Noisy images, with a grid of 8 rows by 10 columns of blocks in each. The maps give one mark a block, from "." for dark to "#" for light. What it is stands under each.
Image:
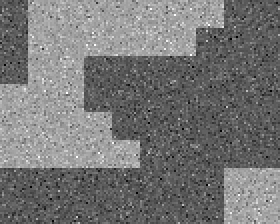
.#######..
.######...
.##.......
###.......
####......
#####.....
........##
........##
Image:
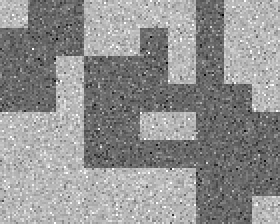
#..####.##
...##.#.##
..#...#.##
..#......#
###..##...
###.......
#######...
#######..#
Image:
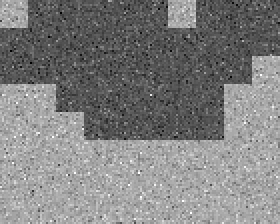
#.....#...
..........
.........#
##......##
###.....##
##########
##########
##########
